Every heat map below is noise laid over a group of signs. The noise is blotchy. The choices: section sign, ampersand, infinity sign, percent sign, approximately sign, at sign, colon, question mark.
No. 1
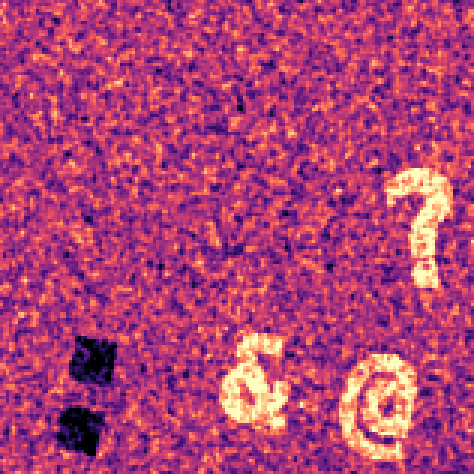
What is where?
middle right: light question mark; bottom left: dark colon; bottom middle: light ampersand; bottom right: light at sign
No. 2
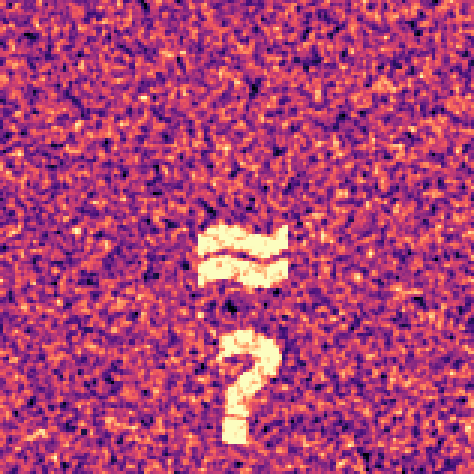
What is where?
centre: light approximately sign; bottom middle: light question mark
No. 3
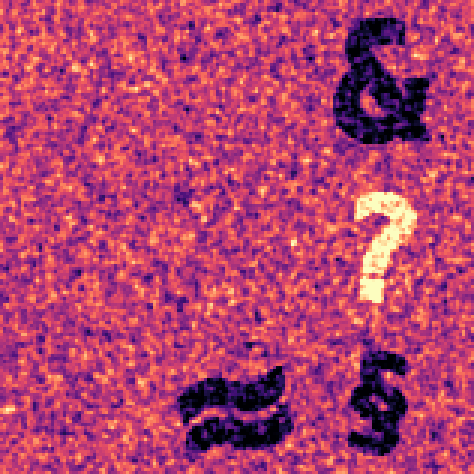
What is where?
top right: dark ampersand; middle right: light question mark; bottom middle: dark approximately sign; bottom right: dark section sign
